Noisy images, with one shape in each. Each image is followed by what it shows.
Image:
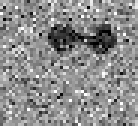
dumbbell
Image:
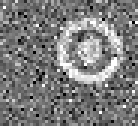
bullseye
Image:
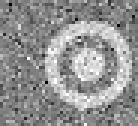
bullseye
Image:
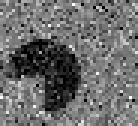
disc with a wedge cut out
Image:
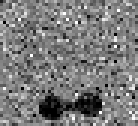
dumbbell
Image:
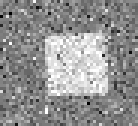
square
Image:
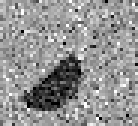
half disc
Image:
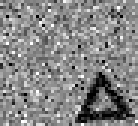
triangle frame
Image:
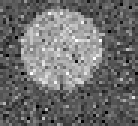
disc
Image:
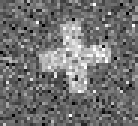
cross
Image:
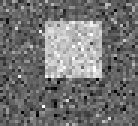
square
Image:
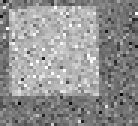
square
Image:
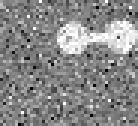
dumbbell
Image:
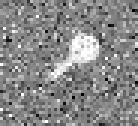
lollipop
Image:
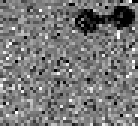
dumbbell
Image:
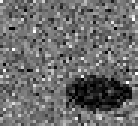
ellipse
